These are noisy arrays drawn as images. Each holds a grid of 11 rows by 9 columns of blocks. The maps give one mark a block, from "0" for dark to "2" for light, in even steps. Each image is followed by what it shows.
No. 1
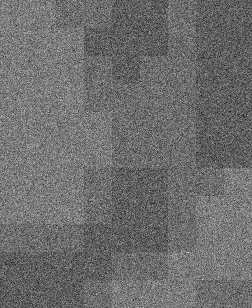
2 2 1 1 0 0 1 0 0
2 2 2 0 0 0 1 0 0
2 2 2 1 0 1 1 0 0
2 2 2 1 1 1 1 0 0
2 2 2 2 1 1 1 0 0
2 2 2 2 1 1 1 0 0
2 2 2 1 0 0 1 1 2
2 2 2 1 0 0 1 2 2
1 1 1 0 0 0 1 2 2
0 0 0 0 1 1 2 2 2
0 0 0 1 2 2 2 1 1
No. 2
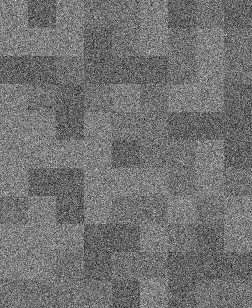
2 0 2 1 1 2 0 1 0
2 2 2 0 1 2 1 2 1
0 0 1 0 0 0 1 2 1
2 1 0 1 2 1 2 2 0
2 2 0 2 1 1 0 0 0
2 2 2 2 0 1 1 2 0
2 0 0 2 2 2 1 2 1
1 2 0 2 1 1 2 1 2
2 2 2 0 0 2 1 0 2
2 2 1 0 1 1 0 0 0
1 1 1 1 0 2 0 1 1
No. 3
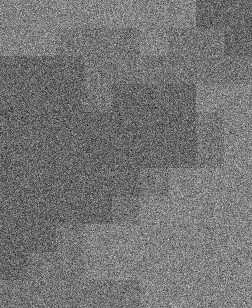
2 2 2 2 2 2 2 0 0
2 2 1 1 1 2 1 1 0
0 0 0 1 1 1 1 1 1
0 0 0 1 0 0 0 2 2
0 0 0 0 0 0 0 1 2
0 0 0 0 0 0 0 1 2
0 0 0 0 0 1 2 2 2
0 0 0 0 1 2 2 2 2
0 0 1 2 2 2 2 2 2
0 1 1 2 2 2 2 2 2
1 1 1 1 1 2 2 2 2
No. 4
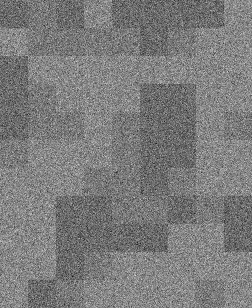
0 1 0 2 0 0 0 0 2
2 1 1 1 1 0 1 2 2
0 2 2 2 2 2 2 2 2
0 1 2 2 2 0 0 2 2
0 1 1 2 1 0 0 2 1
1 2 2 2 1 0 0 2 2
2 2 2 1 1 0 1 2 2
2 2 0 0 1 1 0 1 0
2 2 0 0 0 0 2 2 0
2 2 0 1 2 2 2 2 2
2 0 1 2 2 2 2 1 2
